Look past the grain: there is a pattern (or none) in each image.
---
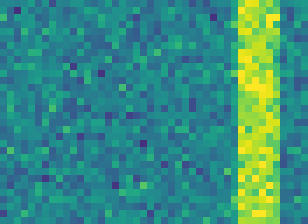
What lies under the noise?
one band of columns
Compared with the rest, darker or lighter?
lighter
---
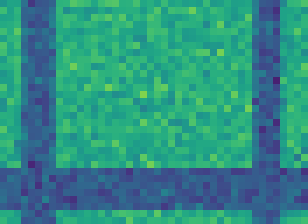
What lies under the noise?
bands of rows crossing bands of columns
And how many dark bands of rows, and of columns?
1 and 2
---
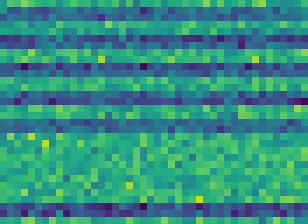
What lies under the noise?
bands of rows
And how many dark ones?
6
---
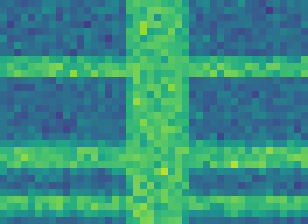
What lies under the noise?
bands of rows crossing bands of columns
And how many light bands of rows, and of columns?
3 and 1
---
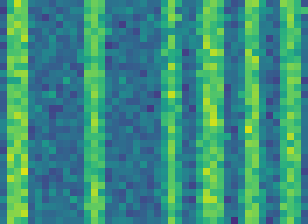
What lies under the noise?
bands of columns
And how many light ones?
6
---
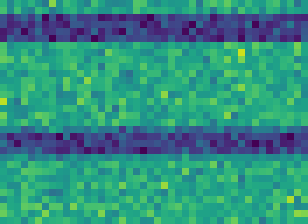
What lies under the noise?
bands of rows
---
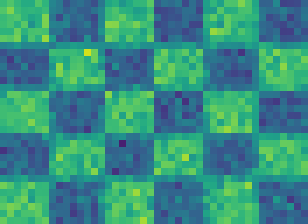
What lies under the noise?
a checkerboard
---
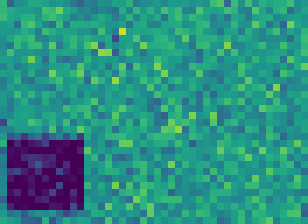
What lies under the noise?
one block
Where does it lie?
bottom left
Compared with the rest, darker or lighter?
darker
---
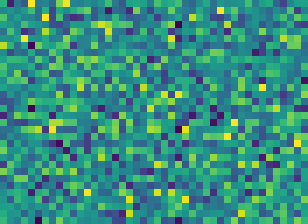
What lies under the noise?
only noise
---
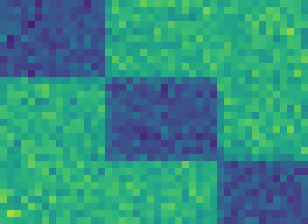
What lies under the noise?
blocks along the diagonal
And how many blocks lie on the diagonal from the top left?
3
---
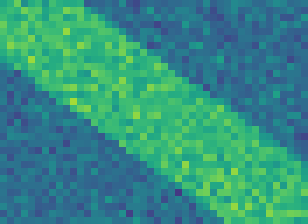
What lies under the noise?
a diagonal band
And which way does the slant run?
top left to bottom right
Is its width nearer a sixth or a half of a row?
a half
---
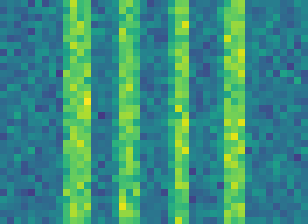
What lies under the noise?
bands of columns
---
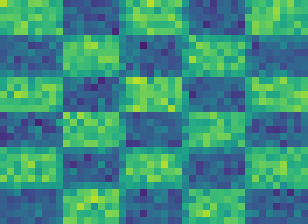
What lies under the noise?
a checkerboard
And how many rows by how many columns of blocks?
6 by 5
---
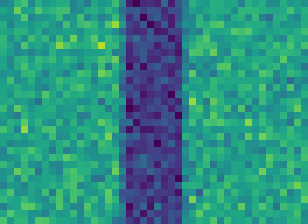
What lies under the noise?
one band of columns
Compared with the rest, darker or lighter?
darker
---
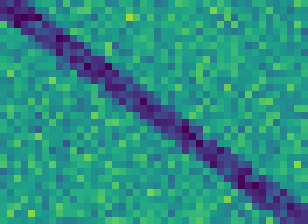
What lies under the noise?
a diagonal band
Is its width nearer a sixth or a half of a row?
a sixth
